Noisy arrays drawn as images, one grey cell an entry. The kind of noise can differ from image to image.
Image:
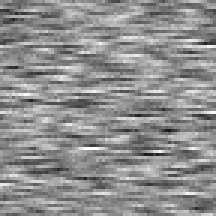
streaked along the rows
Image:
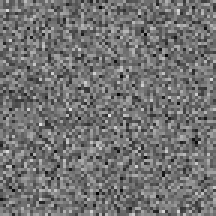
independent entries
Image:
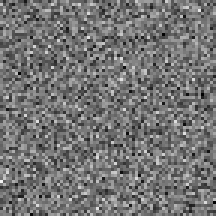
independent entries
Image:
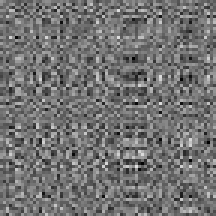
low rank plus noise
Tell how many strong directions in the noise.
two
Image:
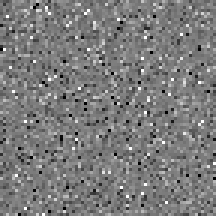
heavy tails
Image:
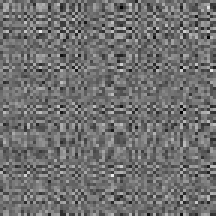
low rank plus noise
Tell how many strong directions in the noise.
one
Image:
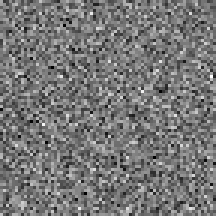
independent entries
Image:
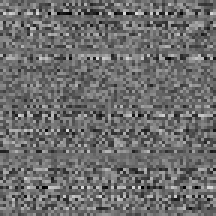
rows of uneven size
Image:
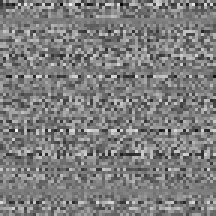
rows of uneven size
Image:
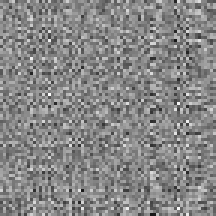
low rank plus noise
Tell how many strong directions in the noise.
three or four
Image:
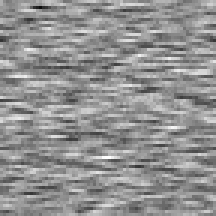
streaked along the rows
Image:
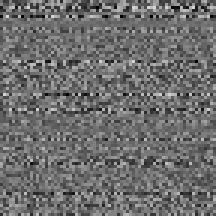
rows of uneven size
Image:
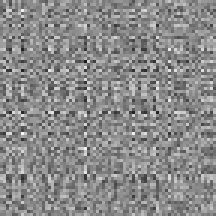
low rank plus noise
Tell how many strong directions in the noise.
two
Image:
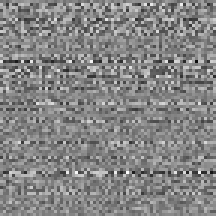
rows of uneven size
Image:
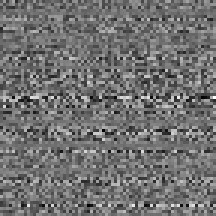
rows of uneven size
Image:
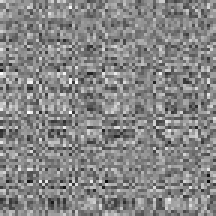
low rank plus noise
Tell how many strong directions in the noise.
two
